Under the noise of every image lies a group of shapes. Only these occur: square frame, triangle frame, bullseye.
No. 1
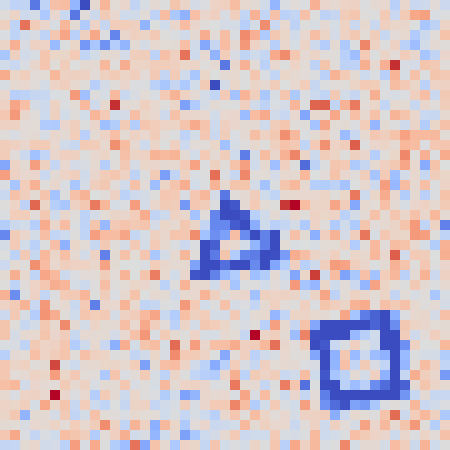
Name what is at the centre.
triangle frame
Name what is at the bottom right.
square frame
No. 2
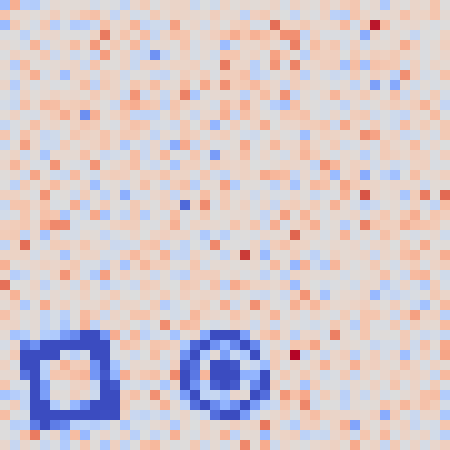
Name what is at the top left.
nothing
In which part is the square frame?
bottom left
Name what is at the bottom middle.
bullseye
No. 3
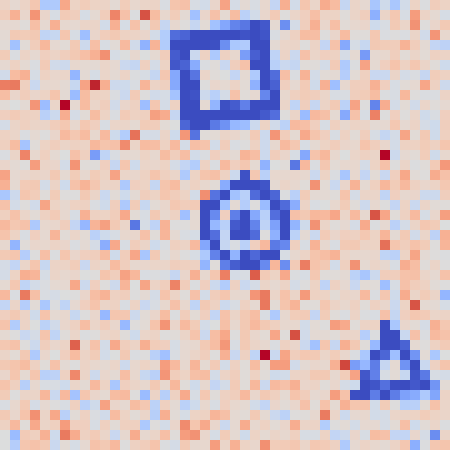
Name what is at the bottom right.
triangle frame
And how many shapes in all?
3
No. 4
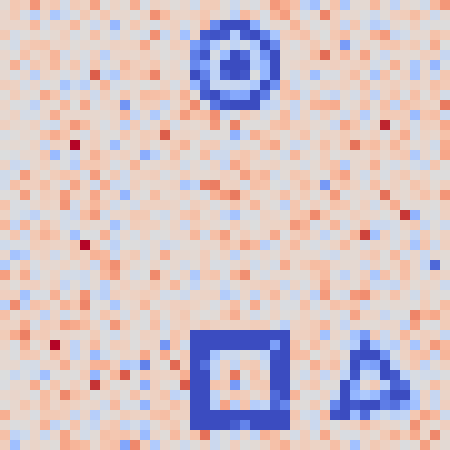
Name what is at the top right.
nothing
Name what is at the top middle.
bullseye
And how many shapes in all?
3
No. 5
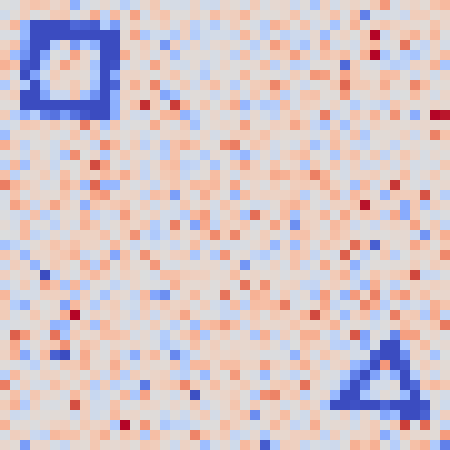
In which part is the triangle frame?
bottom right
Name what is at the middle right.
nothing
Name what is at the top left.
square frame
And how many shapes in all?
2
